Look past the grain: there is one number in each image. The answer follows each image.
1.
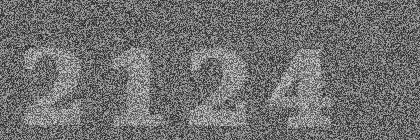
2124
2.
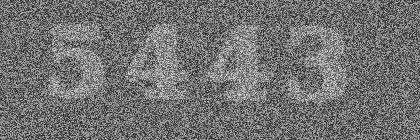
5443
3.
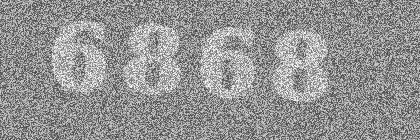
6868
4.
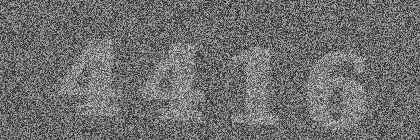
4416
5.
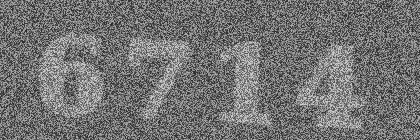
6714
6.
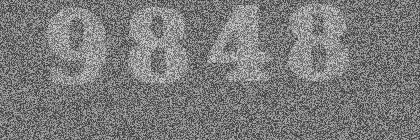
9848
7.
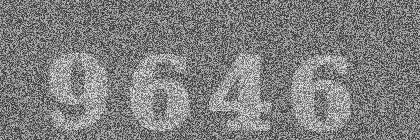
9646
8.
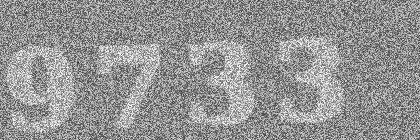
9733
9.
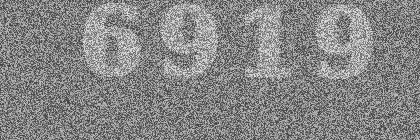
6919
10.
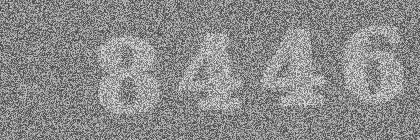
8446
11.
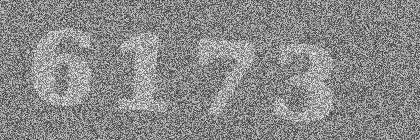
6173
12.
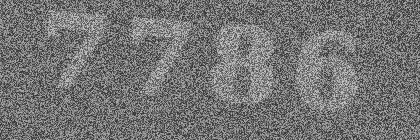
7786
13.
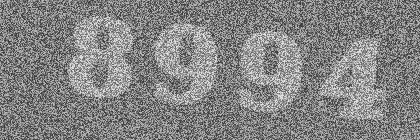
8994
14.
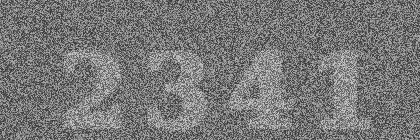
2341
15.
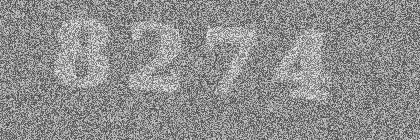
8274
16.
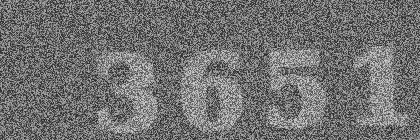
3651
